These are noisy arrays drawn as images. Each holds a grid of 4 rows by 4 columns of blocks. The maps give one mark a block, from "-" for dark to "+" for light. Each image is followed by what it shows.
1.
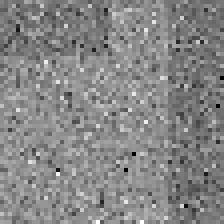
--+-
+++-
+++-
+++-
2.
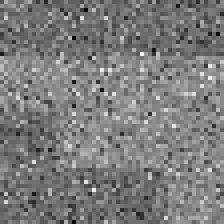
----
++++
-+++
---+
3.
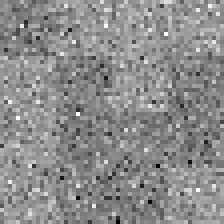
-+++
+-+-
+---
+--+
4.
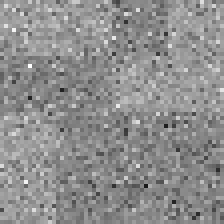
++-+
--++
+---
+---
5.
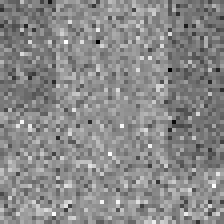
-++-
-++-
+++-
++++
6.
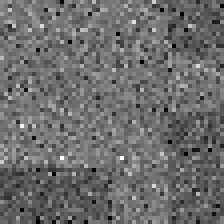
+++-
++++
+++-
--+-
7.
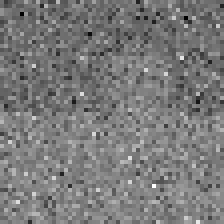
----
--+-
++++
++++
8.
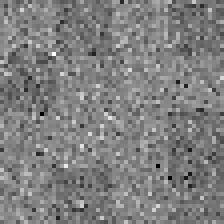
+-+-
-+++
+++-
+-+-
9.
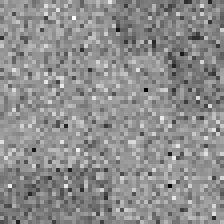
++--
+++-
++++
--++
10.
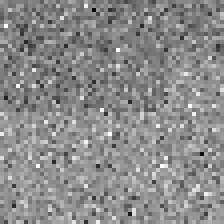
----
---+
++++
++++
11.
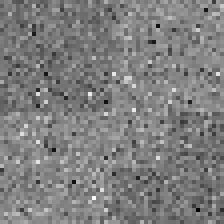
--++
--++
+++-
++--
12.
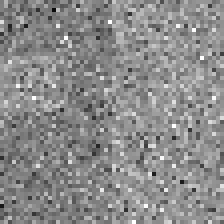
--++
+-++
--++
--++
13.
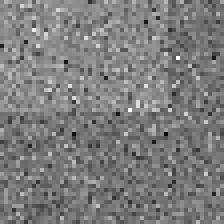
+++-
+++-
----
----
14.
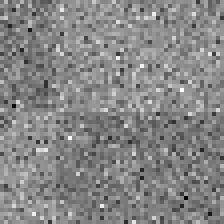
-+++
-+++
+---
+---
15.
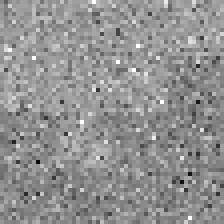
++++
+++-
-+--
----
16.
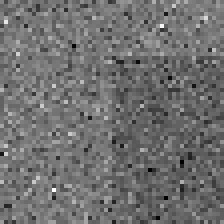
++++
++--
++--
++--
